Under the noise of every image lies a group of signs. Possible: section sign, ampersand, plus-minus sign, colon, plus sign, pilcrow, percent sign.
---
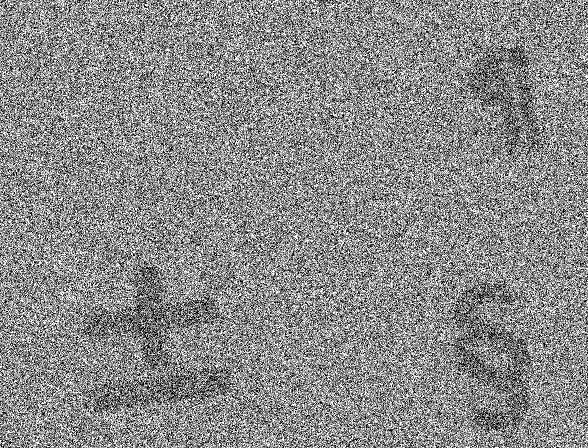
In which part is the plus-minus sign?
bottom left
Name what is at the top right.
pilcrow
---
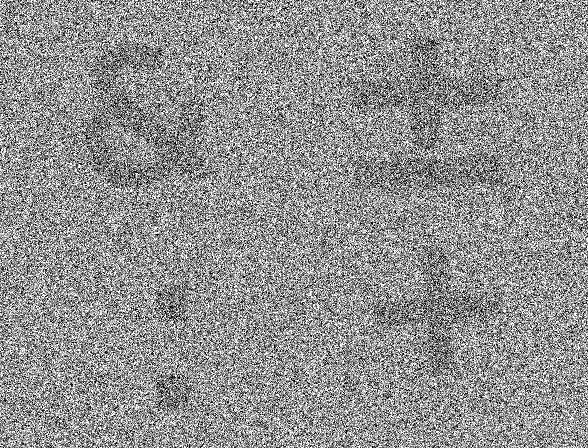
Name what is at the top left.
ampersand
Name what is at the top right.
plus-minus sign
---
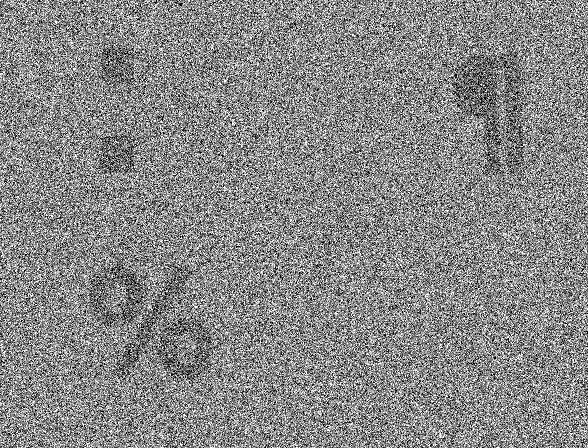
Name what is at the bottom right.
nothing
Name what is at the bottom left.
percent sign
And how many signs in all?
3
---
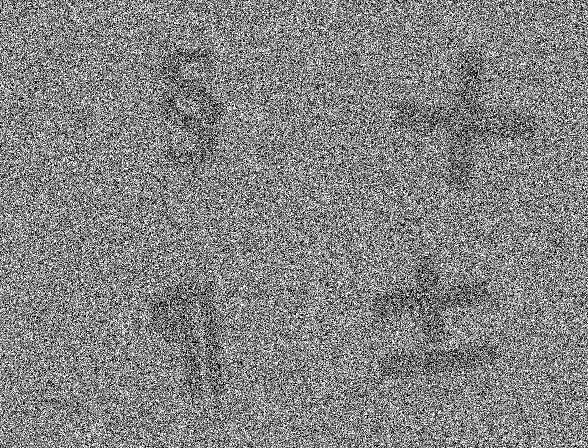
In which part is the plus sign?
top right
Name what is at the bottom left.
pilcrow
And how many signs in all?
4
